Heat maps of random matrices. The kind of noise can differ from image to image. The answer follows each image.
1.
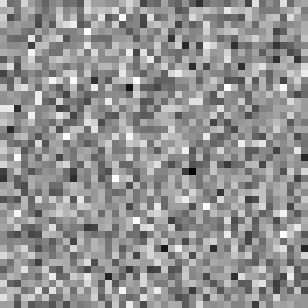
independent entries
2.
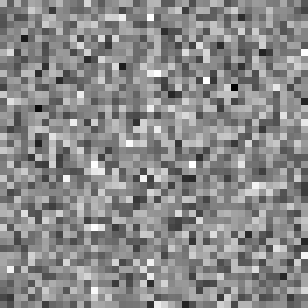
independent entries
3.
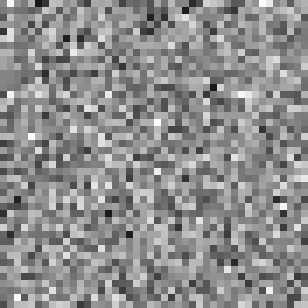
independent entries
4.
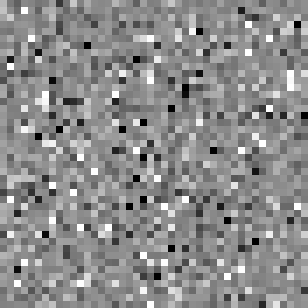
heavy tails
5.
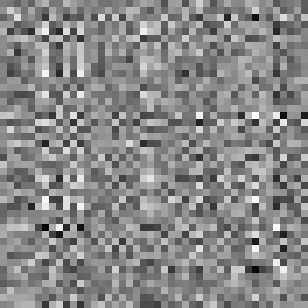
low rank plus noise
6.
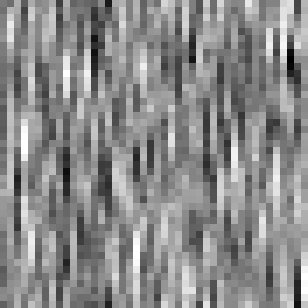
streaked along the columns
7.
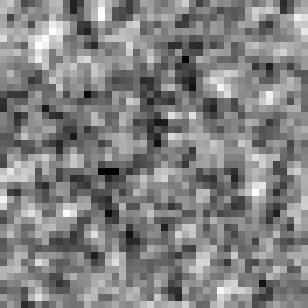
blotchy
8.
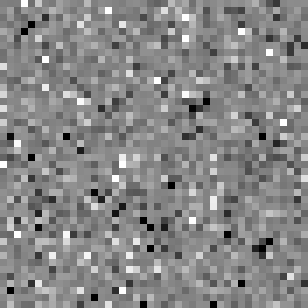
heavy tails
